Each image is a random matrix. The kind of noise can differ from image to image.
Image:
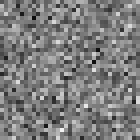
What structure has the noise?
independent entries
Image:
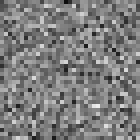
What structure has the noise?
independent entries
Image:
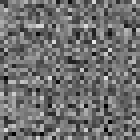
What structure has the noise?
low rank plus noise
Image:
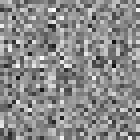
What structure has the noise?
low rank plus noise
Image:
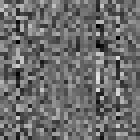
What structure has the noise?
columns of uneven size
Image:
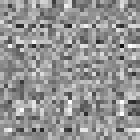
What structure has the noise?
low rank plus noise
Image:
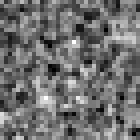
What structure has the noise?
blotchy
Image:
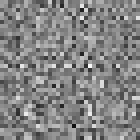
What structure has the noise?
low rank plus noise
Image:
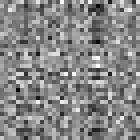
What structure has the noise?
low rank plus noise
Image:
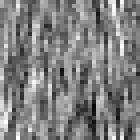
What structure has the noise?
streaked along the columns
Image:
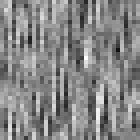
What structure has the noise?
streaked along the columns
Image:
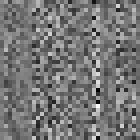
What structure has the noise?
columns of uneven size
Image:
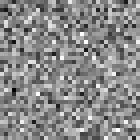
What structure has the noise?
independent entries
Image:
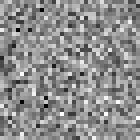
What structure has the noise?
independent entries
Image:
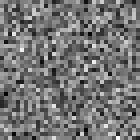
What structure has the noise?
independent entries
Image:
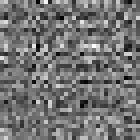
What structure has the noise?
low rank plus noise
